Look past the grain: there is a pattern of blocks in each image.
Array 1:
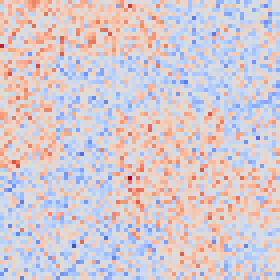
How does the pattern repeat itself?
mirrored about the diagonal from the top left
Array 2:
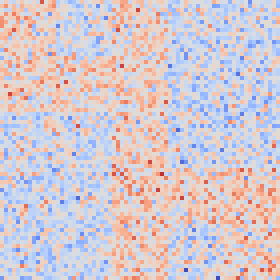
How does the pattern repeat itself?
the same after a half turn
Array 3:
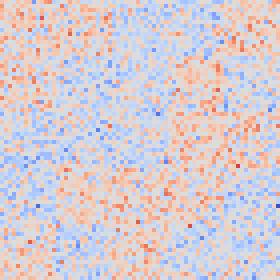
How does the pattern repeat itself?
mirrored about the diagonal from the top left
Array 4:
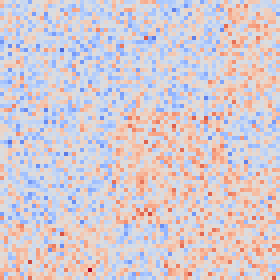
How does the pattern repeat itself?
mirrored about the diagonal from the top left
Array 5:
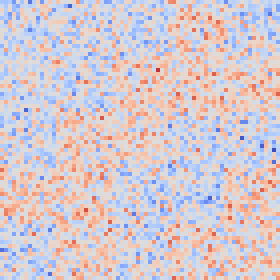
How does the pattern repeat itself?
mirrored about the diagonal from the top left
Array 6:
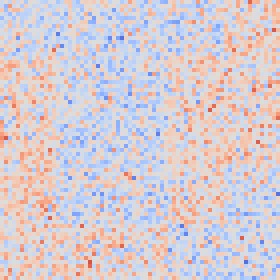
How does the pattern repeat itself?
no symmetry
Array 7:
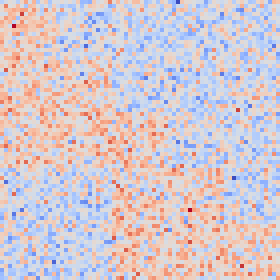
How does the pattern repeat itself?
mirrored about the diagonal from the bottom left
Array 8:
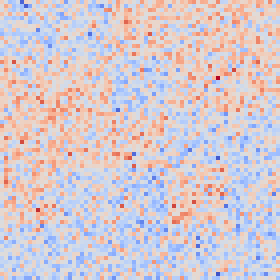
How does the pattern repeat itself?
no symmetry
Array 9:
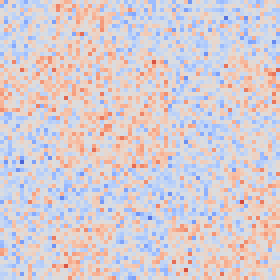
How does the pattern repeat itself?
mirrored about the diagonal from the top left
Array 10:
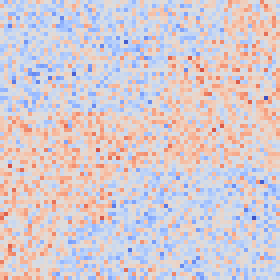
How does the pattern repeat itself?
the same after a half turn
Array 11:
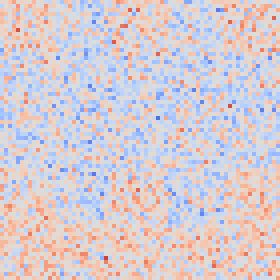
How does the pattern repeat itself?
left and right mirror each other
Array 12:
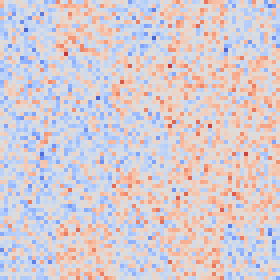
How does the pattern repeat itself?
top and bottom mirror each other
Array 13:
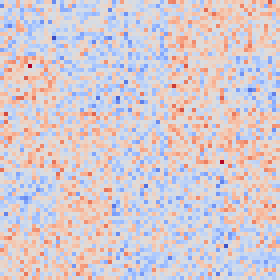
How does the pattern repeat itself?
the same after a half turn
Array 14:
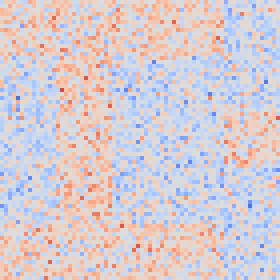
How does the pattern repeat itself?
top and bottom mirror each other
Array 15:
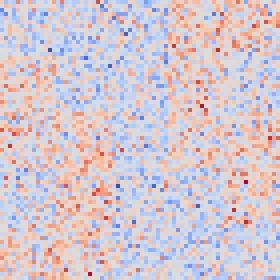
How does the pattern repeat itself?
the same after a half turn
